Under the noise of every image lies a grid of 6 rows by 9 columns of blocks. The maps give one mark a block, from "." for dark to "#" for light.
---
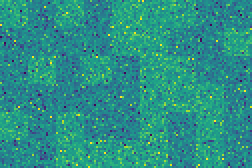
# . # . # # # . .
. . . . # # . . #
. # . # . # # . .
. . . . . # # # .
# . # . . # . # .
. . # # # # . # .
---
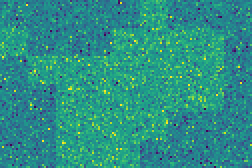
. . . . . # . . .
# . . . # # # # .
. # # # # # # # .
. . # # # # # # .
. . # # # # . . .
. . # # # . . . .
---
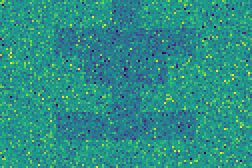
# # # # . # # # #
# # . . . . . # #
# # # . . . # # #
# # # # . # # # #
# # . . . . . # #
# # # # # # # # #
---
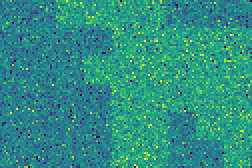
. . # # # # . . .
. . . . # # # # #
. . . # # # # # #
. . . . # # # # #
. . . . # # . # #
. . . . # # . . #
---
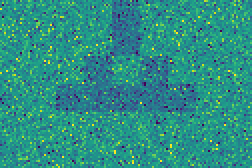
# # # # . # # # #
# # # # . # # # #
# # # . # . # # #
# # . . . . . # #
# # # # # # # # #
# # # # # # # # #
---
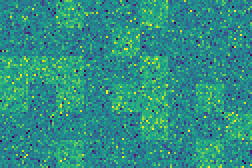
. . # . . # . . .
. . . . # . . . .
# # # . . # . . .
# . # . # # . # .
. . . . . # . . #
. . # . . . . # .
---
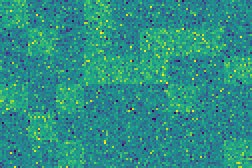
# . . # . . . . .
. # . # . # # # .
. . . # # # . . #
# . # . . . # . .
. # . . . . . . .
. . # . . . . . #
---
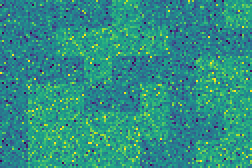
. . . . # . . . #
. . # # # # . . .
. . . # . . . # #
. # # . . # . # #
. # # # # # . . #
. # # # # . . # #
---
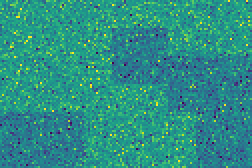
# # # # # # # # #
# # # # . . # # #
# # # # . . . . .
# # # # # # . . .
. . . # # # # . .
. . . # # # # . .
